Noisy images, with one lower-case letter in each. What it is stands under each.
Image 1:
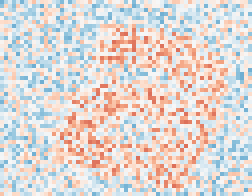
a
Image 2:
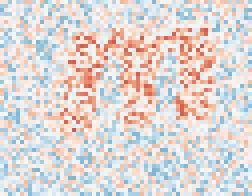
m
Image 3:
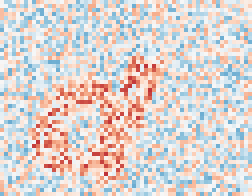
d
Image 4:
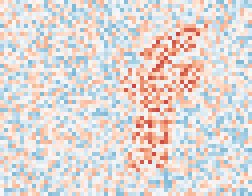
f
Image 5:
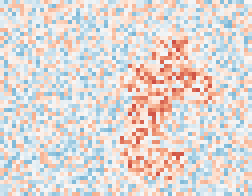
t
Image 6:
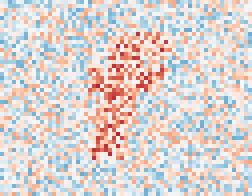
f
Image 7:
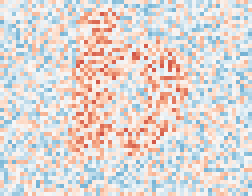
b
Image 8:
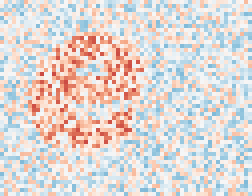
e
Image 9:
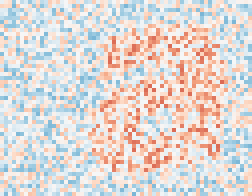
a
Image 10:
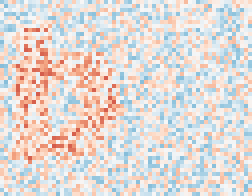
b
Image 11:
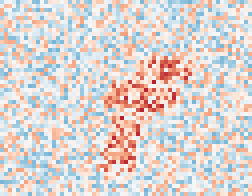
f
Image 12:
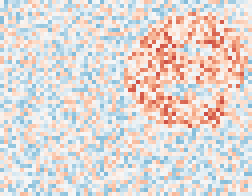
e
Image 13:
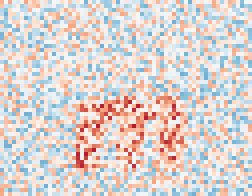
m
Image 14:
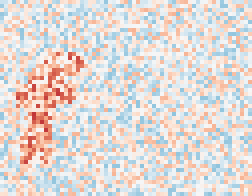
f
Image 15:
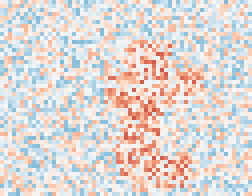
t
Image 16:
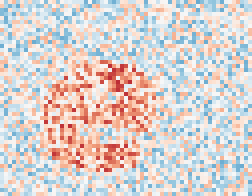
e
